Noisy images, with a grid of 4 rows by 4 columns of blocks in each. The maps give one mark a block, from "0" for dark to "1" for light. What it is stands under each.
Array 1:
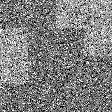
0 0 1 1
1 0 0 1
1 0 0 0
0 0 0 0
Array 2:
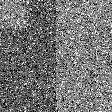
1 0 1 1
0 0 1 1
0 0 1 1
0 0 1 1
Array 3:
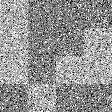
1 0 0 0
1 0 0 1
1 0 1 1
0 1 0 0
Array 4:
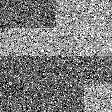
0 0 1 1
1 1 1 1
0 0 0 0
0 0 0 1
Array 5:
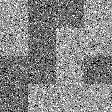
1 0 0 1
1 0 1 1
0 0 1 0
0 1 1 1
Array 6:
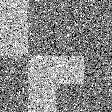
1 0 0 0
1 0 0 0
0 1 1 0
0 1 0 0
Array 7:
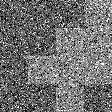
0 0 0 1
0 0 1 1
0 1 1 1
0 0 1 0
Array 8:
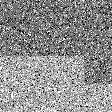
0 0 0 0
0 0 0 0
1 1 1 0
1 1 1 1
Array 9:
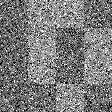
0 1 1 0
0 1 0 1
0 1 0 1
0 0 1 0
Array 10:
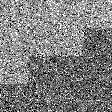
1 1 1 1
1 1 1 0
1 0 0 0
0 0 0 0
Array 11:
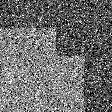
0 0 0 0
1 1 0 0
1 1 1 0
1 1 1 0
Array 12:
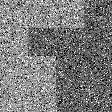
1 1 1 0
1 0 0 0
1 1 0 0
1 1 0 0
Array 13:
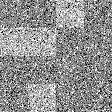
0 0 1 0
1 1 0 0
0 0 0 0
0 1 0 0
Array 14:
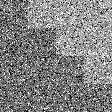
0 1 1 1
0 0 1 1
0 0 0 1
0 0 0 0
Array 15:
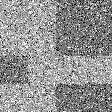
1 1 0 0
1 1 0 0
0 1 1 1
1 1 0 0
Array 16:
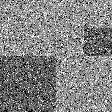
1 1 1 1
1 1 1 0
0 0 1 1
0 0 1 1
